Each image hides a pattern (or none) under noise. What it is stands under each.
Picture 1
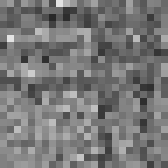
bands of rows crossing bands of columns
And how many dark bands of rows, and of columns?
3 and 2
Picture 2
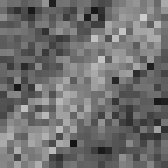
a diagonal band
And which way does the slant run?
bottom left to top right
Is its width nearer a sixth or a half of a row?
a half
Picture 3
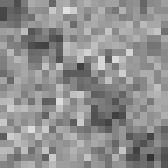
blocks along the diagonal
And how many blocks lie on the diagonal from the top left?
5
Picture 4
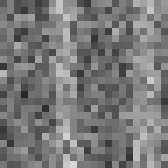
bands of columns
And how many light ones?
2
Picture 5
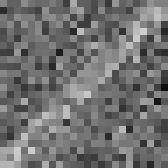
a diagonal band
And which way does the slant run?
bottom left to top right
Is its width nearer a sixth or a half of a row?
a sixth
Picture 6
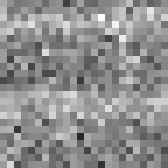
bands of rows
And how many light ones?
2
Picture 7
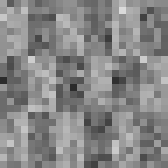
a checkerboard
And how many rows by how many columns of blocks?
3 by 6
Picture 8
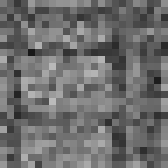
bands of rows crossing bands of columns
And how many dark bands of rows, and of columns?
3 and 3
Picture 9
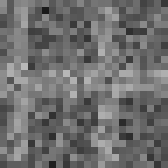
bands of rows crossing bands of columns
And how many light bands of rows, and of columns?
1 and 2
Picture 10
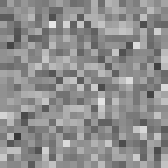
only noise
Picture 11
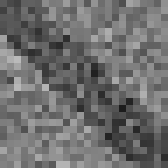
a diagonal band
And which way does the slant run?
top left to bottom right
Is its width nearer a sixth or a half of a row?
a half
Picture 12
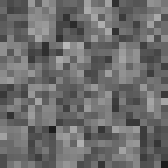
a checkerboard
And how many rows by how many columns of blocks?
4 by 6
